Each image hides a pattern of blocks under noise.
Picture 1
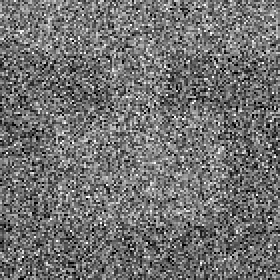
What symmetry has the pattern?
left and right mirror each other
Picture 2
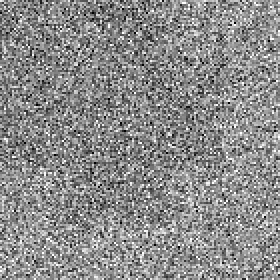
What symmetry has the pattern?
mirrored about the diagonal from the top left
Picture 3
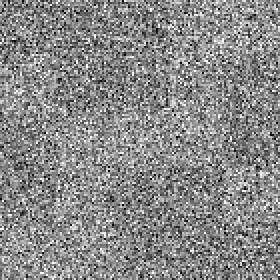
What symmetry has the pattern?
the same after a half turn
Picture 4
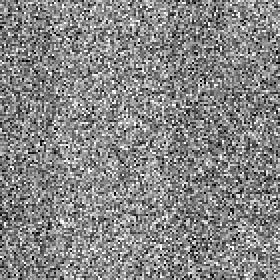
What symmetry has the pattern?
top and bottom mirror each other
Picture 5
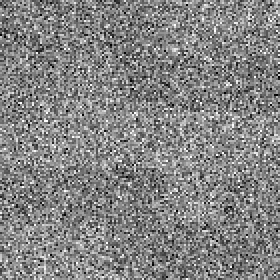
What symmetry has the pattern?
the same after a half turn
